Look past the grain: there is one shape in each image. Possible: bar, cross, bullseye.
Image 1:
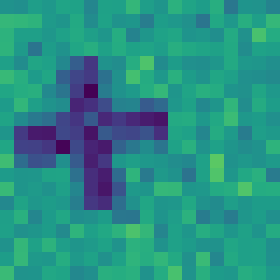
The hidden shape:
cross
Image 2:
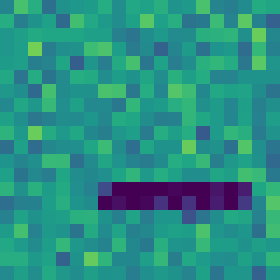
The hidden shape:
bar
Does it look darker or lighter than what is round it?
darker
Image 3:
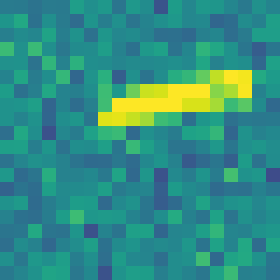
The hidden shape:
bar
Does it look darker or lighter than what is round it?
lighter
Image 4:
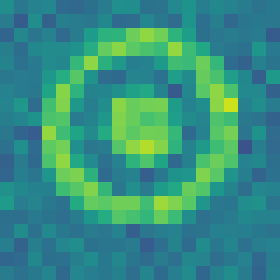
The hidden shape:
bullseye
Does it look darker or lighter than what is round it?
lighter
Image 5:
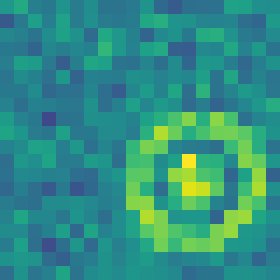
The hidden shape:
bullseye
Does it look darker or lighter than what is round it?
lighter
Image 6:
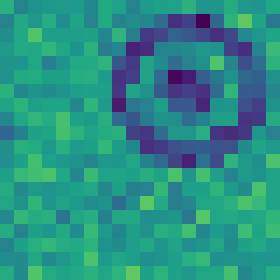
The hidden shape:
bullseye
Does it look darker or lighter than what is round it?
darker
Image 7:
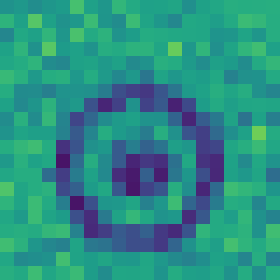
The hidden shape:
bullseye
